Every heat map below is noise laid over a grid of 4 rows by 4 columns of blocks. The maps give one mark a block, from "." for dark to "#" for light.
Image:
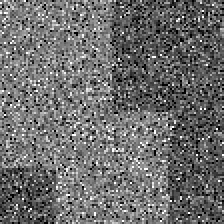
# # . .
# # . .
# # # .
. # # .
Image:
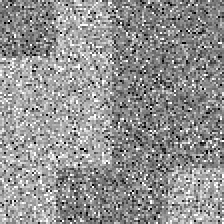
. # . .
# # . .
# # . .
# . . #
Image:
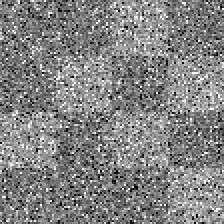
. . # .
. # . #
# . # .
. . . #
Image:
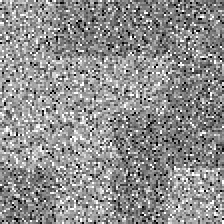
# . . .
# # # .
# # . .
. # . #
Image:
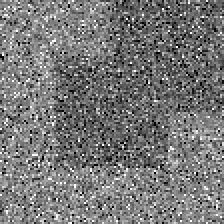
# # . .
# . . .
# . . #
# # # #
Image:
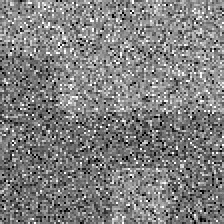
# # # #
. # # #
. . . .
. . # .
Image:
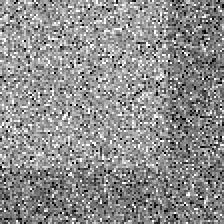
# # # .
# # # .
# # # .
. . . .
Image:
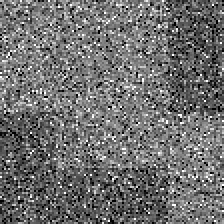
# # # .
# # # .
. # # #
. . . #
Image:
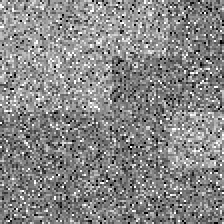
# # # .
# # . .
. . . #
. . . .
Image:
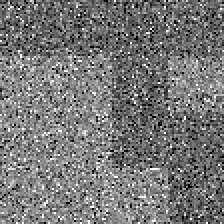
. . . .
# # . #
# # . .
# # # .
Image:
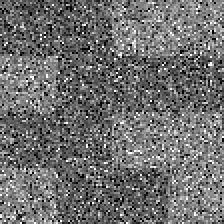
. . # #
# . . .
. . # #
# . . #
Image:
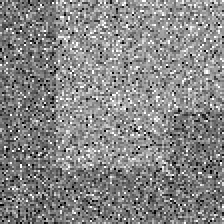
. # # #
. # # #
. # # .
. . . .
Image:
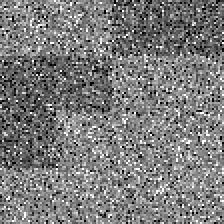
# # . .
. . # #
. # # #
# # # #
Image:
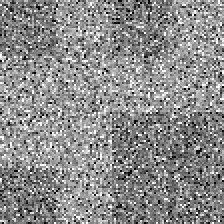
. # . #
# # # #
# # . .
. # . .
